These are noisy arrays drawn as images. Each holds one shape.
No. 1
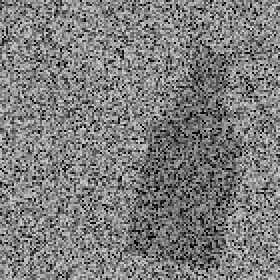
bottle
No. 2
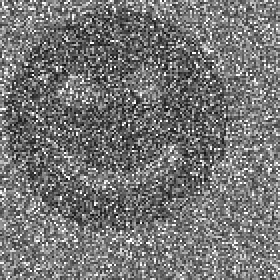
smiling face
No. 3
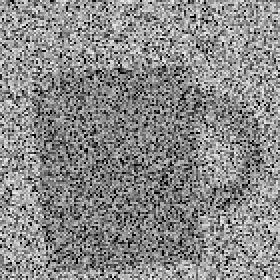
cup
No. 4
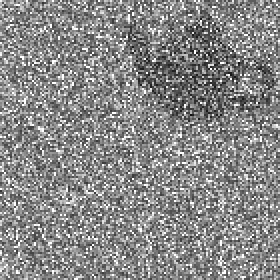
teapot
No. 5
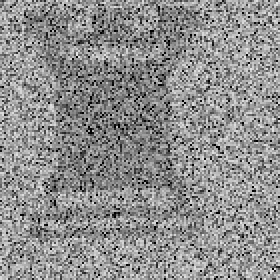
chess rook
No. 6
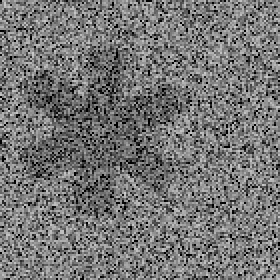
asterisk
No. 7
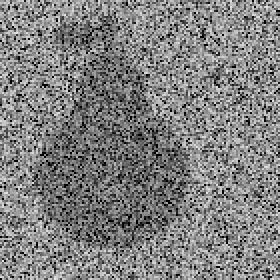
pear
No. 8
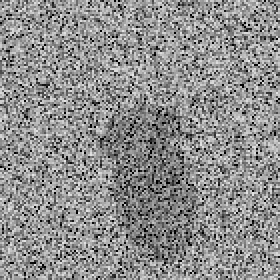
footprint
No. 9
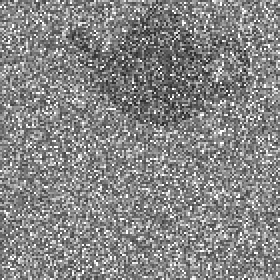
teapot
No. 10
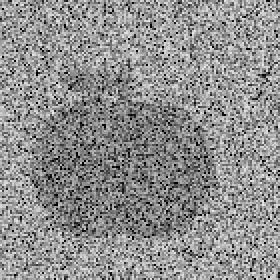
apple
